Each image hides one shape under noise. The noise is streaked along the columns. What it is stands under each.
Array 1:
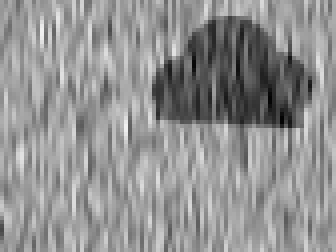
cloud
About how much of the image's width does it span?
half
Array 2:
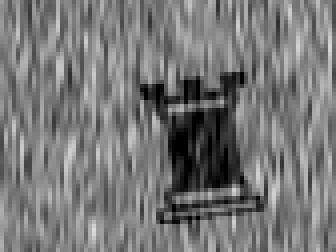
chess rook
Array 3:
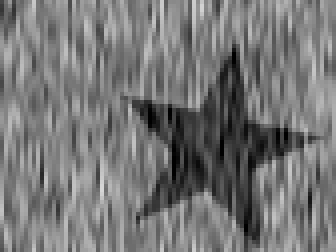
star
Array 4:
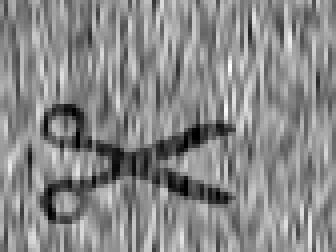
pair of scissors
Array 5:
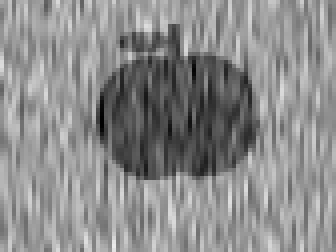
apple
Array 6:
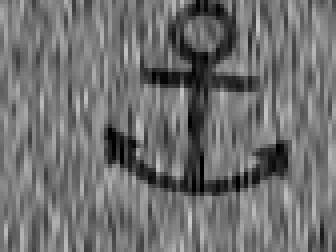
anchor
